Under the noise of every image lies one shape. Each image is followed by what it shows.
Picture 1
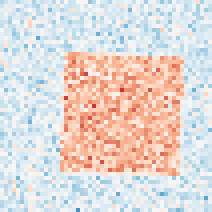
square
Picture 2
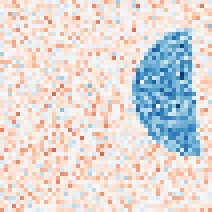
half disc
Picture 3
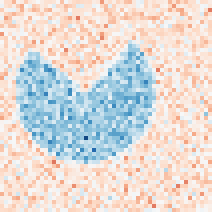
disc with a wedge cut out
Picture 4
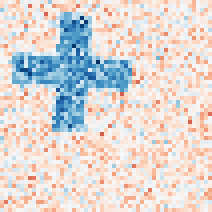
cross
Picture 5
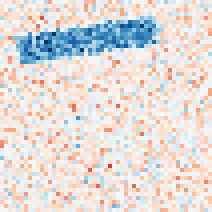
bar
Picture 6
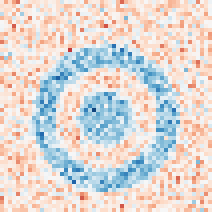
bullseye
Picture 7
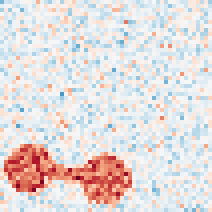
dumbbell
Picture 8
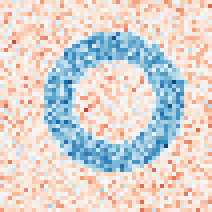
ring
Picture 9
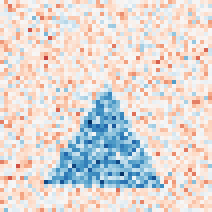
triangle
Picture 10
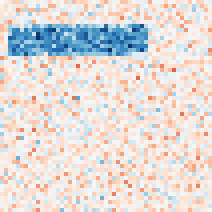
bar
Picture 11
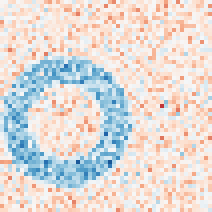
ring
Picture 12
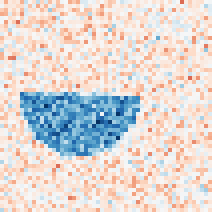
half disc
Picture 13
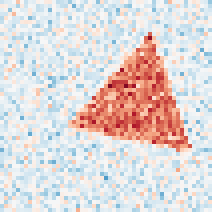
triangle
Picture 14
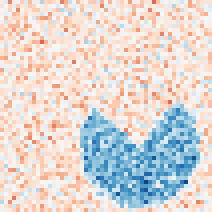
disc with a wedge cut out
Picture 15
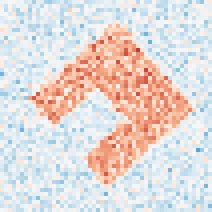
square with a notch
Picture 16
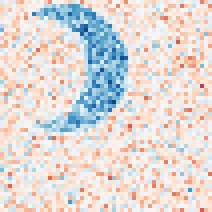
crescent
